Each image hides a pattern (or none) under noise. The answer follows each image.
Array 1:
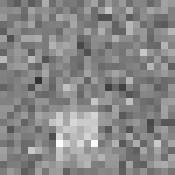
one block
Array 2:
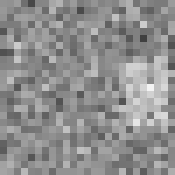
one block
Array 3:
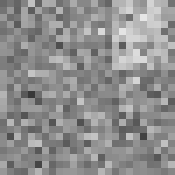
one block
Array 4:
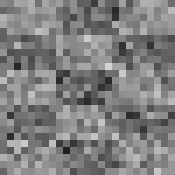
a checkerboard
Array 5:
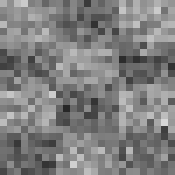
a checkerboard
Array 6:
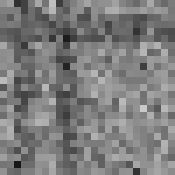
bands of rows crossing bands of columns
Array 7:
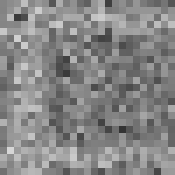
bands of rows crossing bands of columns
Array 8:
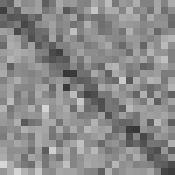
a diagonal band
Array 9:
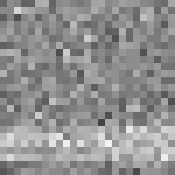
one band of rows
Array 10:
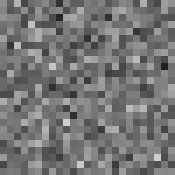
only noise
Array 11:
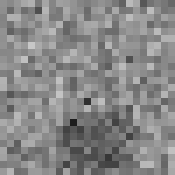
one block
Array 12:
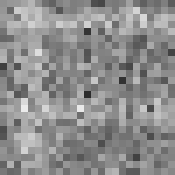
bands of rows crossing bands of columns
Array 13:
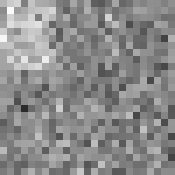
one block
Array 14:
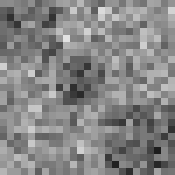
blocks along the diagonal
